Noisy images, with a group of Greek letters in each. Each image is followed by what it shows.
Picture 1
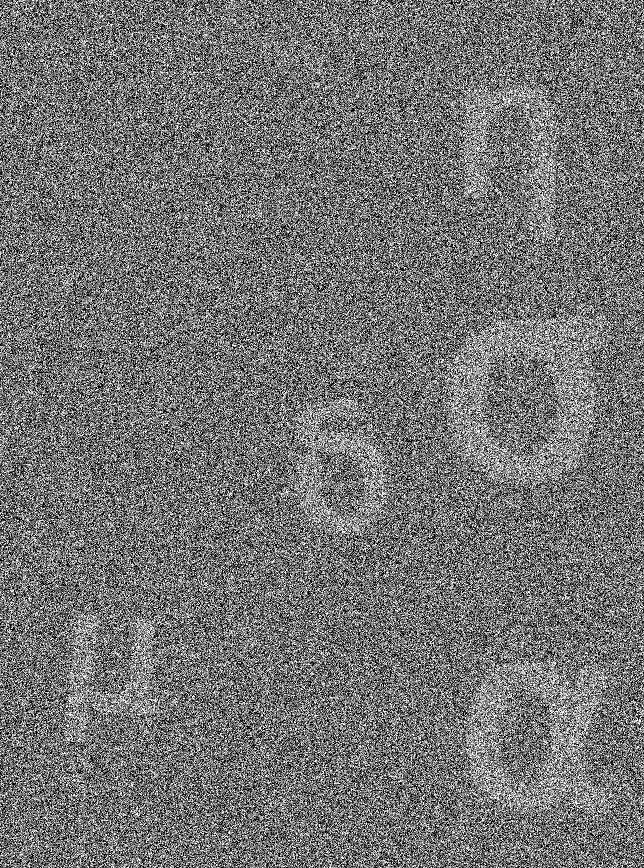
top right: eta; centre: delta; middle right: sigma; bottom left: mu; bottom right: alpha
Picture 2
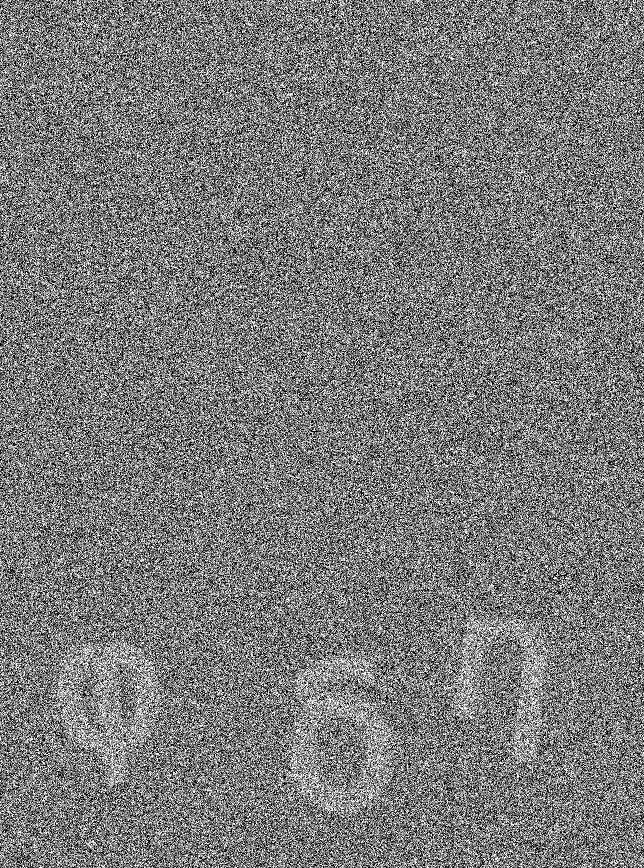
bottom left: phi; bottom middle: delta; bottom right: eta
